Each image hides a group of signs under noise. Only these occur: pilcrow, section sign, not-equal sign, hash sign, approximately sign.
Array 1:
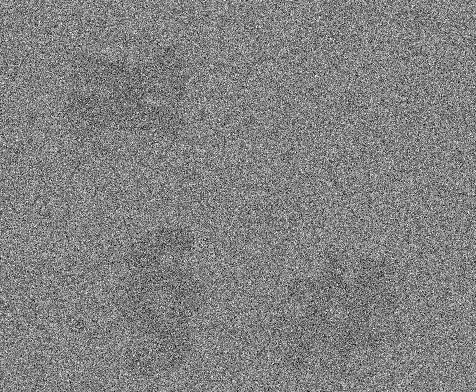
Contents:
top left: not-equal sign; bottom left: section sign; bottom right: hash sign
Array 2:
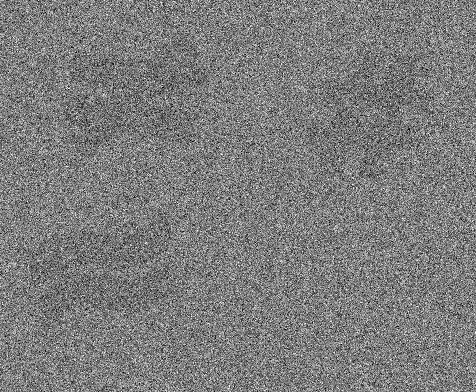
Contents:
top left: not-equal sign; top right: hash sign; bottom left: approximately sign
